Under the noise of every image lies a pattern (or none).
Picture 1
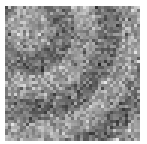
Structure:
rings round one point
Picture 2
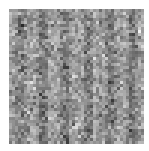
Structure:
vertical stripes
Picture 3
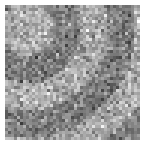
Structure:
rings round one point
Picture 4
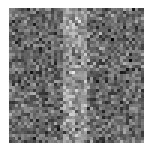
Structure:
one vertical stripe
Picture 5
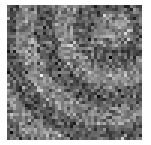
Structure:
rings round one point
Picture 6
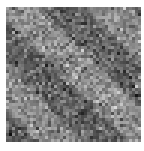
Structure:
diagonal stripes
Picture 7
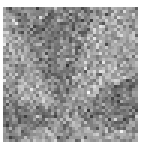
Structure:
spokes from one point
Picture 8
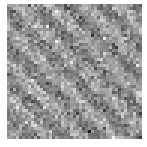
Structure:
diagonal stripes
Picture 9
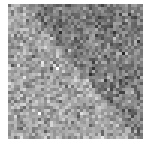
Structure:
a sharp edge
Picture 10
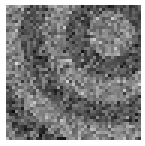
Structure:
rings round one point
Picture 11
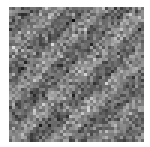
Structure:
diagonal stripes
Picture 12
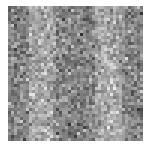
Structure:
vertical stripes
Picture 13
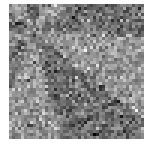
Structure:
spokes from one point
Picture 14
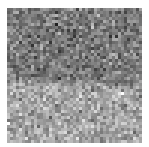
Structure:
a sharp edge
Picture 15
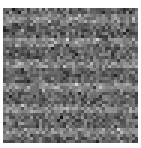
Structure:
horizontal stripes
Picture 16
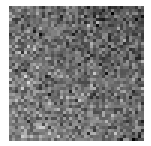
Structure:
a smooth slope
